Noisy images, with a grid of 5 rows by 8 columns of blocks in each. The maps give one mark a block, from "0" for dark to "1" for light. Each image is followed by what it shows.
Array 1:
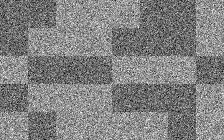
0 0 1 1 1 0 0 1
0 1 1 1 0 0 0 1
1 0 0 0 1 1 1 0
0 1 1 1 0 0 0 1
1 0 1 1 1 1 0 1
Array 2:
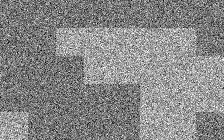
0 0 0 0 0 0 0 0
0 0 1 1 1 1 1 0
0 0 0 1 1 1 1 1
0 0 0 0 0 1 1 1
1 0 0 0 0 1 1 0
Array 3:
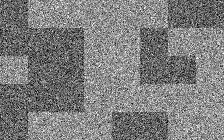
0 1 1 1 1 1 0 0
0 0 0 1 1 0 1 1
1 0 0 1 1 0 0 1
0 0 0 1 1 1 1 1
0 1 1 1 0 0 1 1
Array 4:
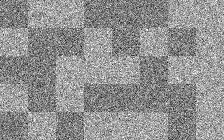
0 1 1 0 0 0 1 1
1 0 0 1 0 1 0 1
0 0 1 1 1 0 1 1
1 0 1 0 0 0 0 1
0 1 0 1 1 1 0 1
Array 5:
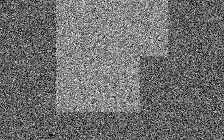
0 0 1 1 1 1 0 0
0 0 1 1 1 1 0 0
0 0 1 1 1 0 0 0
0 0 1 1 1 0 0 0
0 0 0 0 0 0 0 0
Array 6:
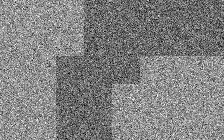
1 1 1 0 0 0 0 0
1 1 1 0 0 0 0 0
1 1 0 0 0 1 1 1
1 1 0 0 1 1 1 1
1 1 0 0 1 1 1 1
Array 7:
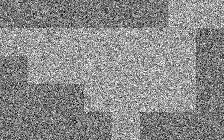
0 0 0 0 0 0 1 1
1 1 1 1 1 1 1 0
0 1 1 1 1 1 1 0
0 0 0 1 1 1 1 0
0 0 0 0 1 0 0 0
